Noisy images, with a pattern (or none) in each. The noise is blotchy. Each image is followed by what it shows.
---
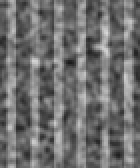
vertical stripes
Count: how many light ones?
6
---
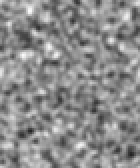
only noise
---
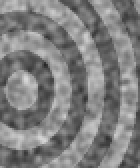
rings round one point
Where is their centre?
middle left
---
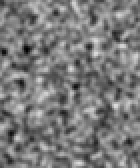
only noise
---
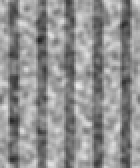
vertical stripes
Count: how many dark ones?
5
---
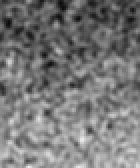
a smooth slope
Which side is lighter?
bottom
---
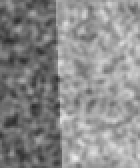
a sharp edge
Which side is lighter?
right
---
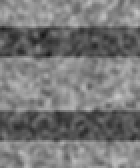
horizontal stripes
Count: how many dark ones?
2
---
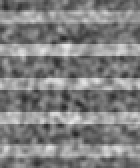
horizontal stripes
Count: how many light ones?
5
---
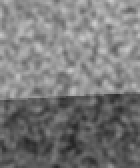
a sharp edge
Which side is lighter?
top
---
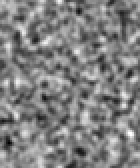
only noise
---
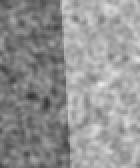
a sharp edge
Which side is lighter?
right
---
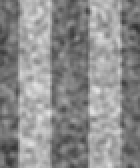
vertical stripes
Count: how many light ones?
2
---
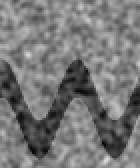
a wavy band
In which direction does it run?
left to right
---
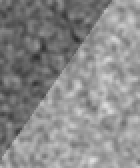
a sharp edge
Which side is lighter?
bottom right
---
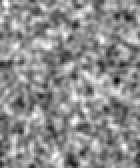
only noise
